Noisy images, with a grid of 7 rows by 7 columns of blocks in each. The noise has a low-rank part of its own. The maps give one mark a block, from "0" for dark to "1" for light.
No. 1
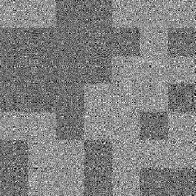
1100111
0000010
0000111
0001110
1101101
0110111
0110100
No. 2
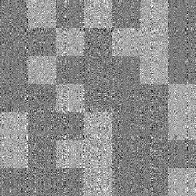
0101010
0010110
0100010
0010001
1001001
1011000
0001001
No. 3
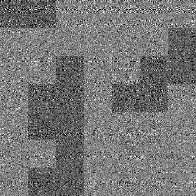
0011111
1111110
1101100
1001001
1001111
1101111
1001111
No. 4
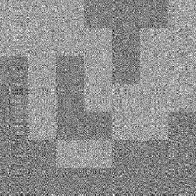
1110001
1111011
0101011
0101111
0100110
0011000
0000000
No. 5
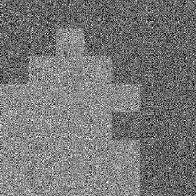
0000000
0010000
0111000
1111100
1111000
1111100
1111100
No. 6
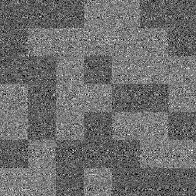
0001100
0111110
0010111
1011001
1010110
0100011
1101000
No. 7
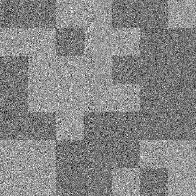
0011001
1101100
0111000
0111100
0010000
1100011
1100101
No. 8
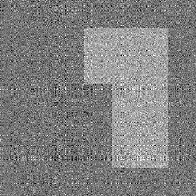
0000000
0001110
0001110
0000110
0000110
0000110
0000000
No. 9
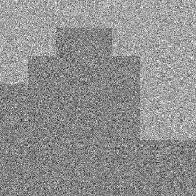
1111111
1100111
1000011
0000011
0000011
0000000
0000000
